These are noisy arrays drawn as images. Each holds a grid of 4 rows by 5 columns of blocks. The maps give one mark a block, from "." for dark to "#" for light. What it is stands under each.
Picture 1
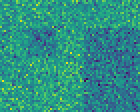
# # # # #
# . # . .
# # # . .
# # # . .
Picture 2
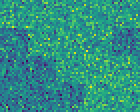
# # # # #
. # # # .
. . # # #
. . . # #
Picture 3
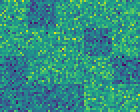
# . # # #
# # # . #
. # # # .
. . . # #
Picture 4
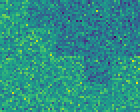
# . . . .
# # . . .
# # # . #
# # # # #
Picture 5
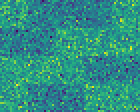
# . . . #
. . # # #
# # # . .
# . . # #
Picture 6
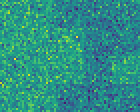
# # . . .
# # # . .
# # # . #
# # . . .
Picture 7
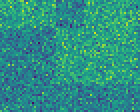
# # . # #
. . # # #
. . # # #
. . . . .
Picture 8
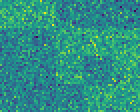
# # . . .
. . # # #
. . # . #
. . . # #
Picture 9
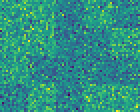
# # . # .
# # . . #
# . . . .
. # . # #
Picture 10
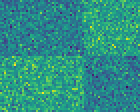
. . . # #
. . . # #
# # # . .
# # # . .
